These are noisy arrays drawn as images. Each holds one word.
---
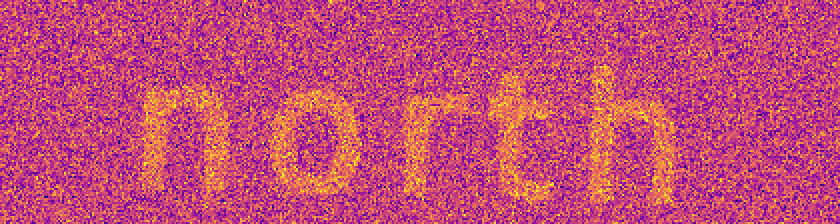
north
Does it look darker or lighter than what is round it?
lighter
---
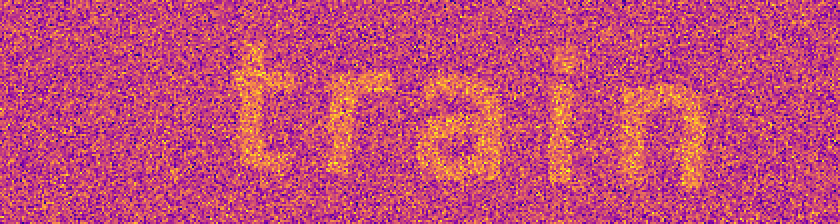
train
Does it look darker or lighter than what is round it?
lighter
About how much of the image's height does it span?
two thirds
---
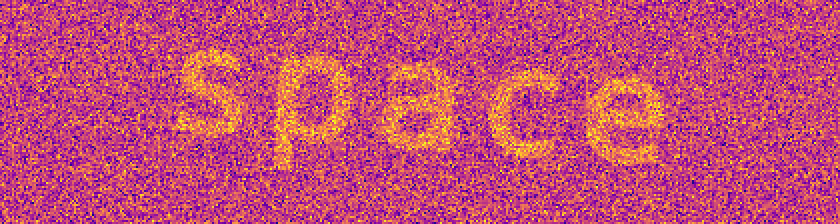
space
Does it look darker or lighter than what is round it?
lighter
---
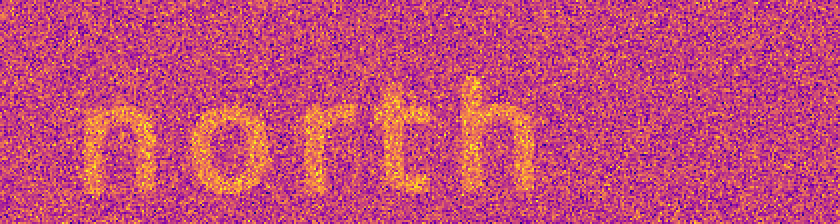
north
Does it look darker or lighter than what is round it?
lighter
